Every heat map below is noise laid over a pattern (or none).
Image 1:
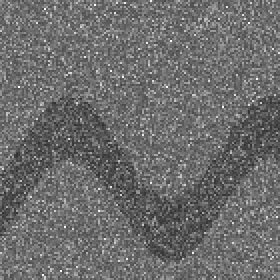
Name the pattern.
a wavy band
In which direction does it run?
left to right
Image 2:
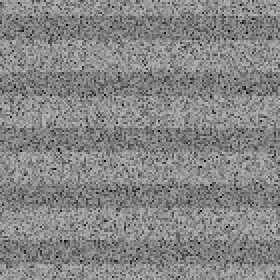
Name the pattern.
horizontal stripes
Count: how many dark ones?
5
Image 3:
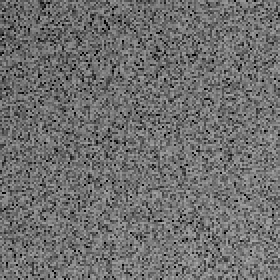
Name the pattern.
a smooth slope
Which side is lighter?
bottom right
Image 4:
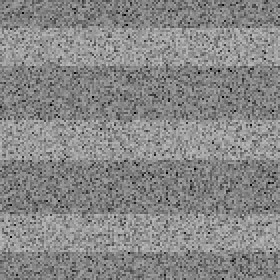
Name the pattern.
horizontal stripes
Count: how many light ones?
3
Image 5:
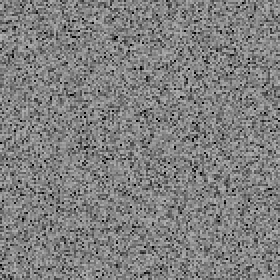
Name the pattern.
only noise
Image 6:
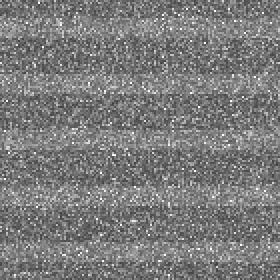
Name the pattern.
horizontal stripes
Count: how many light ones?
5
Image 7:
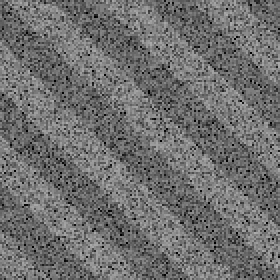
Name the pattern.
diagonal stripes
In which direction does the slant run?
top left to bottom right
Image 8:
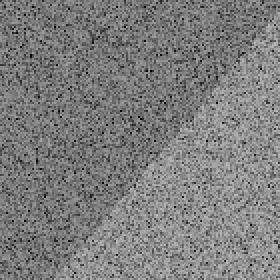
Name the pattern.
a sharp edge
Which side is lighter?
bottom right
